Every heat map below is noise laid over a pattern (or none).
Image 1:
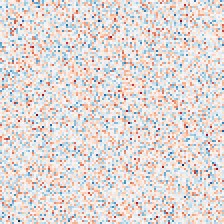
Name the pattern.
only noise
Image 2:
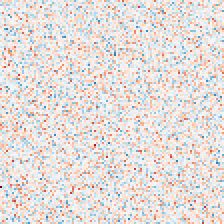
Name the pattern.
only noise
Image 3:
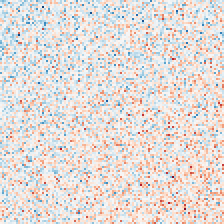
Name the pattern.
a smooth slope
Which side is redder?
bottom right
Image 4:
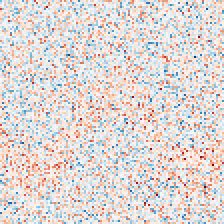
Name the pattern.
a wavy band
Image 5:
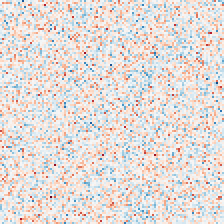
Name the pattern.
diagonal stripes
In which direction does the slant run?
bottom left to top right
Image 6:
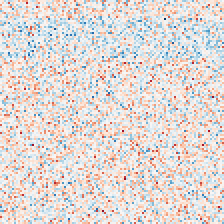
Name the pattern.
one horizontal stripe
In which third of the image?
top
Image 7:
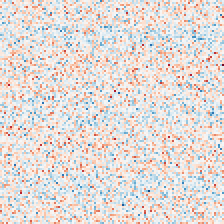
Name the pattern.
horizontal stripes
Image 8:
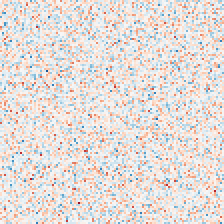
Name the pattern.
only noise
